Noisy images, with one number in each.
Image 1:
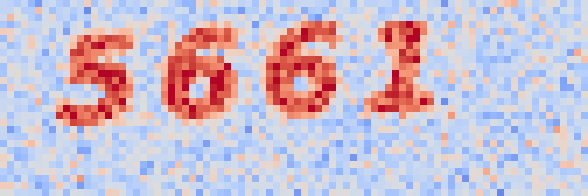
5661
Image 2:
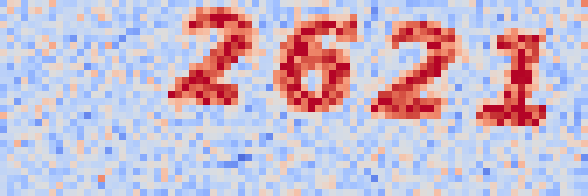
2621
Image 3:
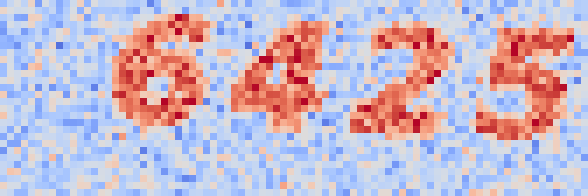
6425
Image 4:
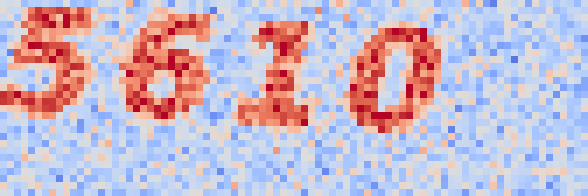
5610
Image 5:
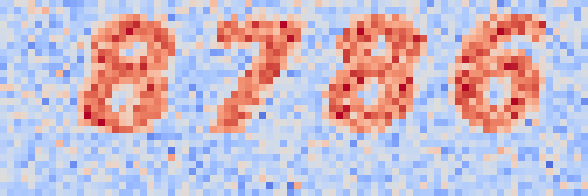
8786
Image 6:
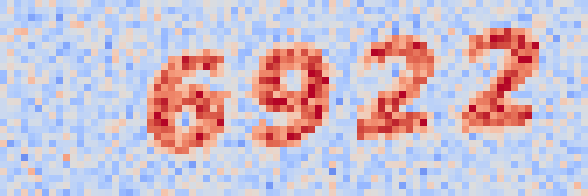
6922
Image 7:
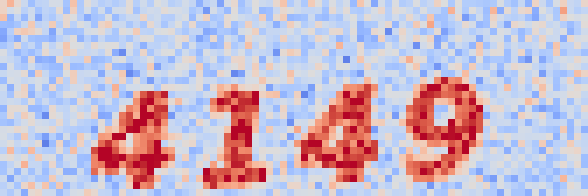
4149
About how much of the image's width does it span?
two thirds
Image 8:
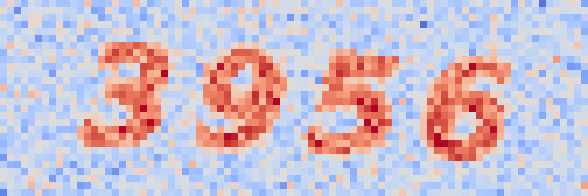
3956
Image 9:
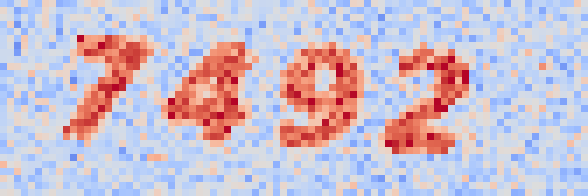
7492
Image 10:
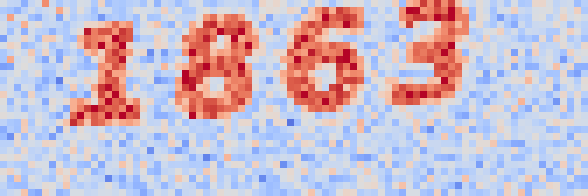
1863
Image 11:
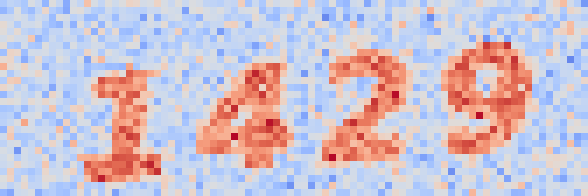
1429
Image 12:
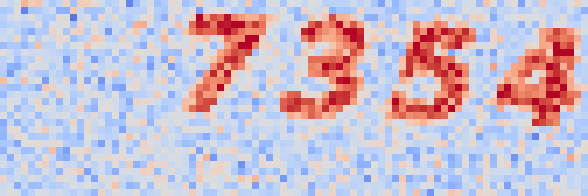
7354
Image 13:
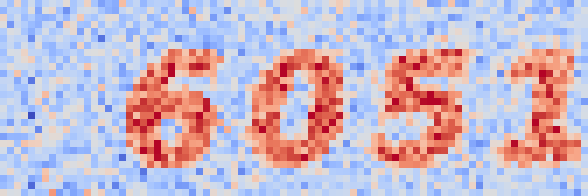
6051
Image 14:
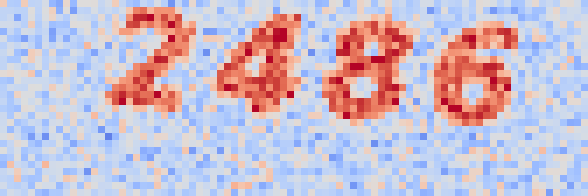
2486
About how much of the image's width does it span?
two thirds
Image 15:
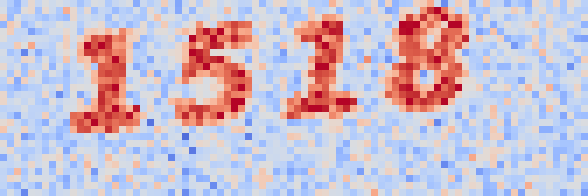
1518
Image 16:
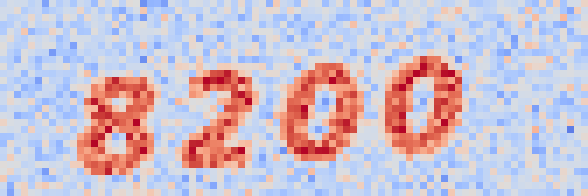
8200
